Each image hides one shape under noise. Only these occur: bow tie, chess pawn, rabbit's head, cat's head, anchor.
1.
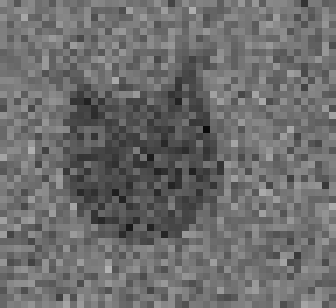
cat's head
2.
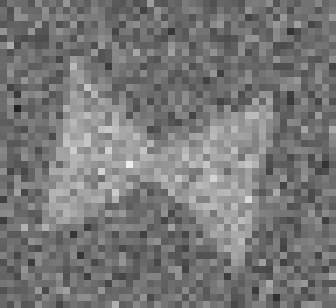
bow tie
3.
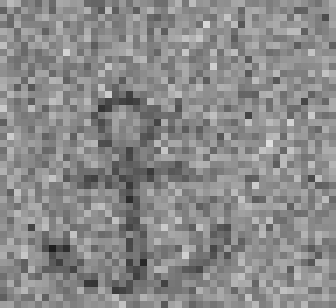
anchor
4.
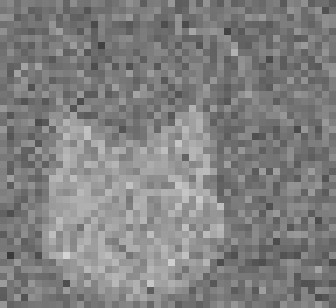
cat's head
